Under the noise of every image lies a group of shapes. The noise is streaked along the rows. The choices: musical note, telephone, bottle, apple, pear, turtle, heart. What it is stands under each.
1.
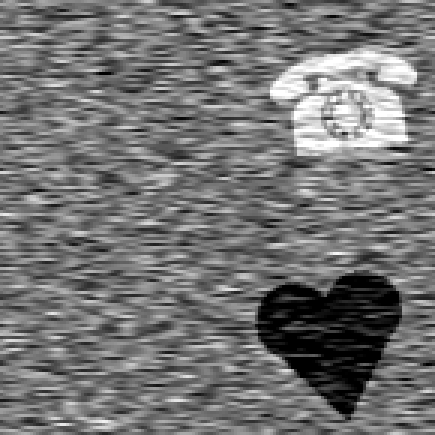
top right: light telephone; bottom right: dark heart
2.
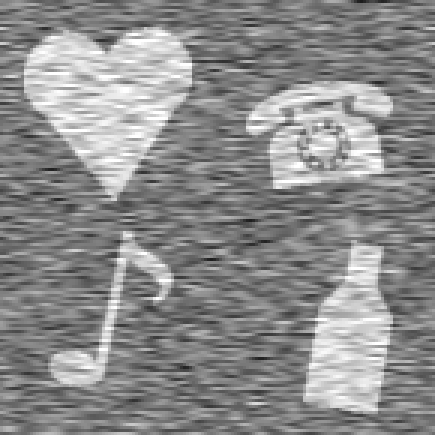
top left: light heart; top right: light telephone; bottom left: light musical note; bottom right: light bottle
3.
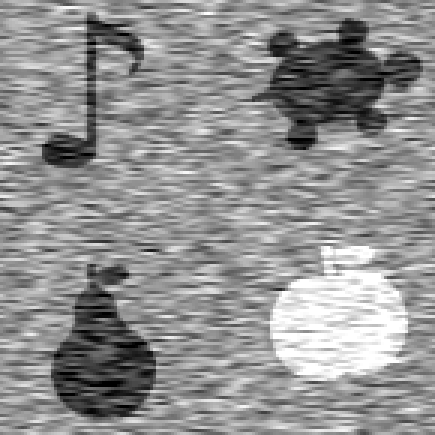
top left: dark musical note; top right: dark turtle; bottom left: dark pear; bottom right: light apple
